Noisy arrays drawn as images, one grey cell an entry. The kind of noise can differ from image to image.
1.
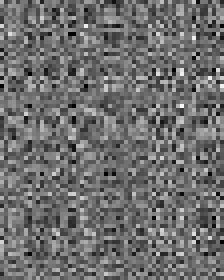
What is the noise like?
low rank plus noise
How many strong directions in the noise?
two
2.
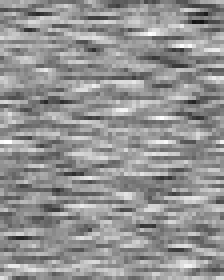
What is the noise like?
streaked along the rows
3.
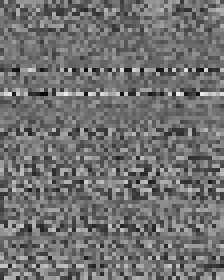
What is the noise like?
rows of uneven size
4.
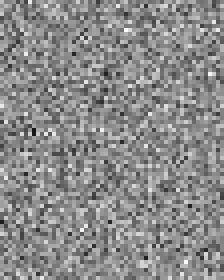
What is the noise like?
independent entries
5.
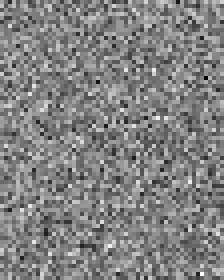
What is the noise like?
independent entries
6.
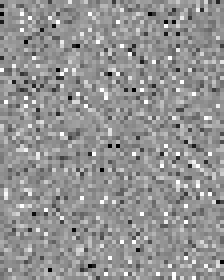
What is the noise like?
heavy tails
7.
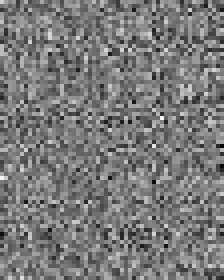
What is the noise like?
low rank plus noise
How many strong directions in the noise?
three or four
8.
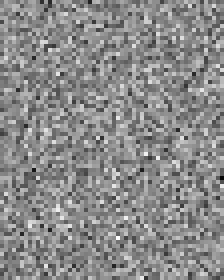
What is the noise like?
independent entries
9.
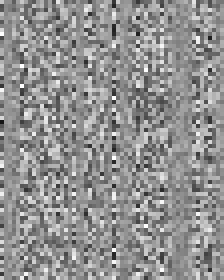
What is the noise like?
columns of uneven size
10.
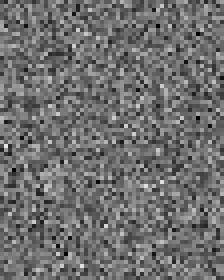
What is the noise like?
independent entries
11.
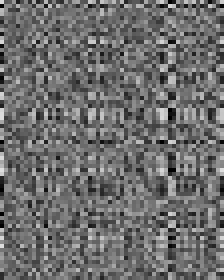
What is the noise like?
low rank plus noise
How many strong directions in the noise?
one
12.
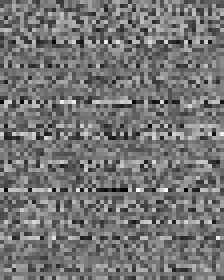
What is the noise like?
rows of uneven size
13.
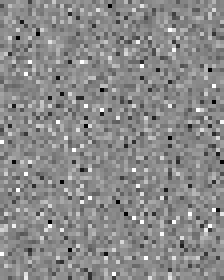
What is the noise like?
heavy tails
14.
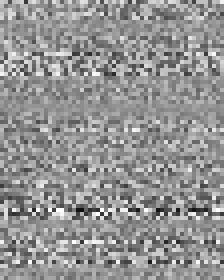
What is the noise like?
rows of uneven size
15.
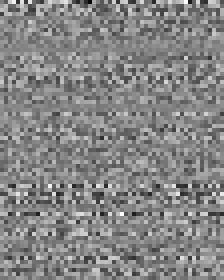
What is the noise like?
rows of uneven size
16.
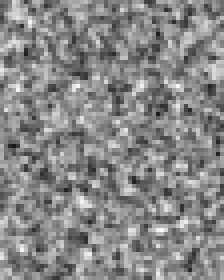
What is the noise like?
blotchy
